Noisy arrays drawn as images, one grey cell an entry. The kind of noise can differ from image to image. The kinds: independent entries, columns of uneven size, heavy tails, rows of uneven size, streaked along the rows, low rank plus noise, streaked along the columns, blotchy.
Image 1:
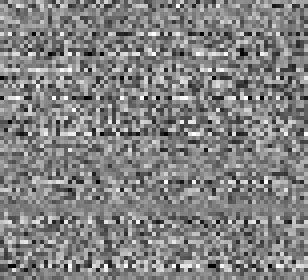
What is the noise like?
rows of uneven size
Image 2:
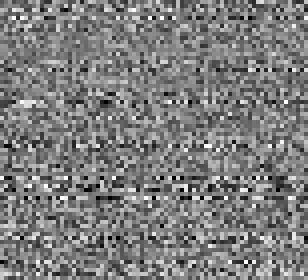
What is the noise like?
rows of uneven size
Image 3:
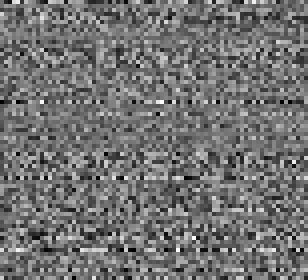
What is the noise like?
rows of uneven size
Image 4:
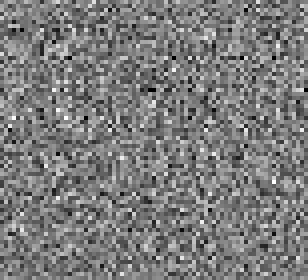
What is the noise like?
low rank plus noise
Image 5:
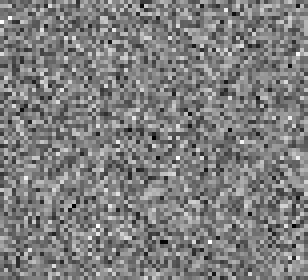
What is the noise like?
independent entries
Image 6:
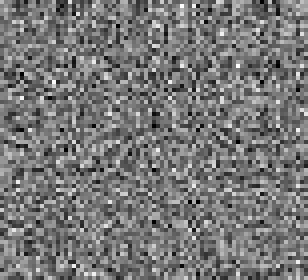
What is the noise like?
low rank plus noise
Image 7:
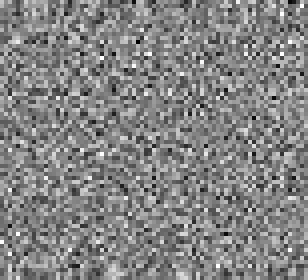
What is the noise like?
low rank plus noise
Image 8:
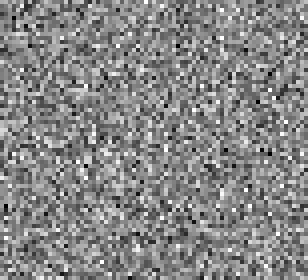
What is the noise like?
independent entries
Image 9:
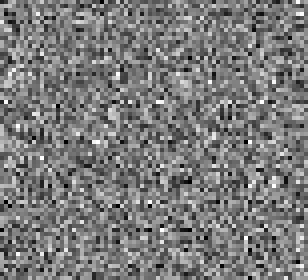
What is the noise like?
low rank plus noise
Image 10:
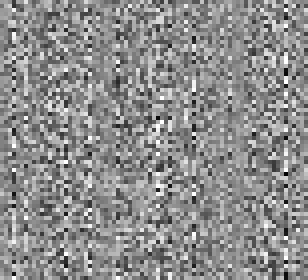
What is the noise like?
columns of uneven size
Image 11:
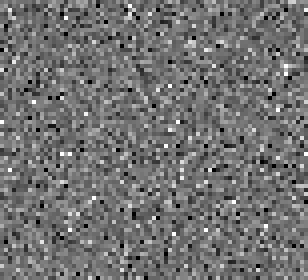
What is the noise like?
heavy tails
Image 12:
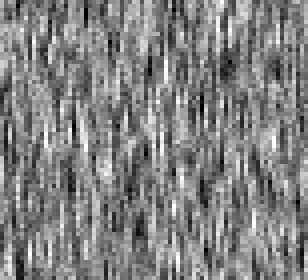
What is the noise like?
streaked along the columns
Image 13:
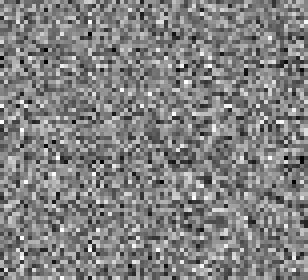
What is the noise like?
low rank plus noise
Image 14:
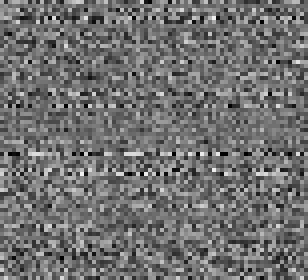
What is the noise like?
rows of uneven size
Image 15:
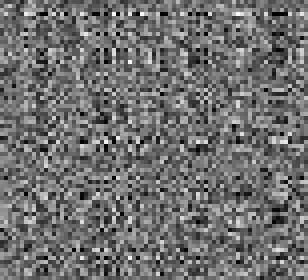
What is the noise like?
low rank plus noise
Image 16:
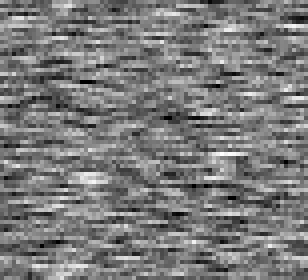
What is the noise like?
streaked along the rows
